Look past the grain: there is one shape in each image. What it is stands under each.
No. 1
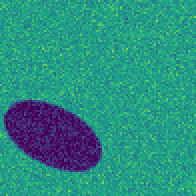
ellipse
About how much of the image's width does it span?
half
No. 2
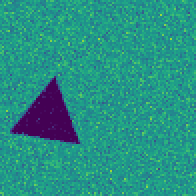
triangle
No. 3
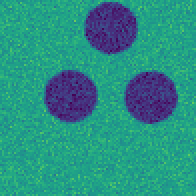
three dots
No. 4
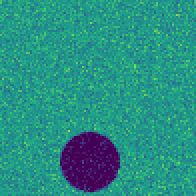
disc
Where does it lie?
bottom middle
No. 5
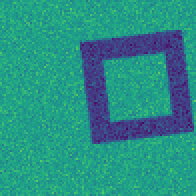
square frame
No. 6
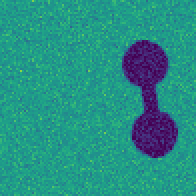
dumbbell
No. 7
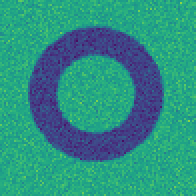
ring
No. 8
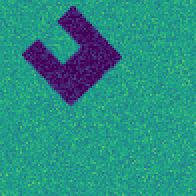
square with a notch
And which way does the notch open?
up and left
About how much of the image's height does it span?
half
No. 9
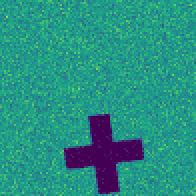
cross
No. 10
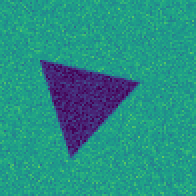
triangle
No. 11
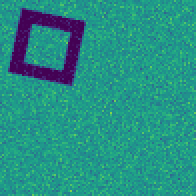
square frame
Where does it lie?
top left
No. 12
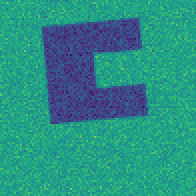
square with a notch
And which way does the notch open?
right
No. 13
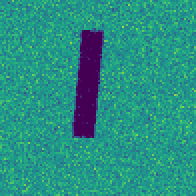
bar
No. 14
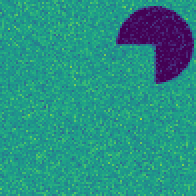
disc with a wedge cut out
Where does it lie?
top right
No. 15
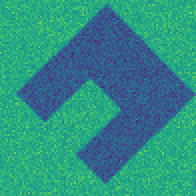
square with a notch
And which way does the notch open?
down and left
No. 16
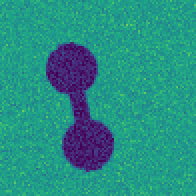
dumbbell
